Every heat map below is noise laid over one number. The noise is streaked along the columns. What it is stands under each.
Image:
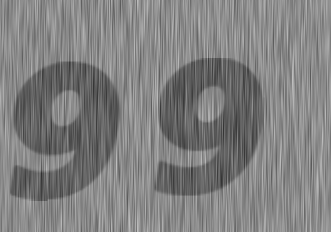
99
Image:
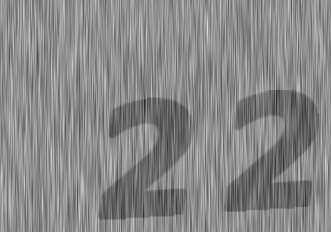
22
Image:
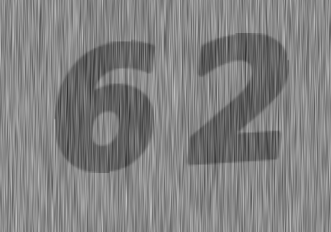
62
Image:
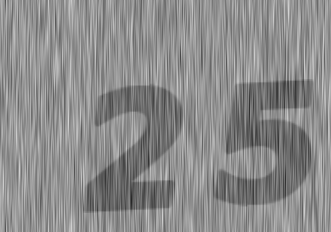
25
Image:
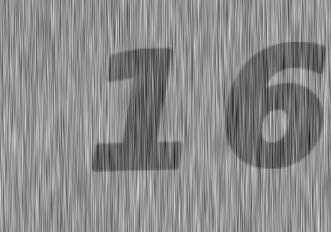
16
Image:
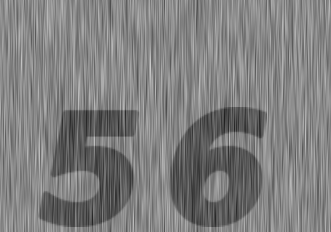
56
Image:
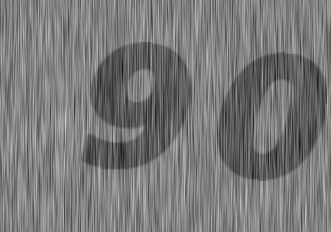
90
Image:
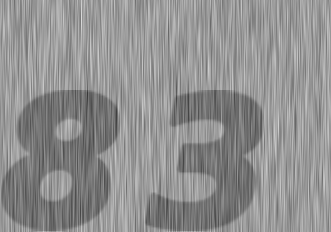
83
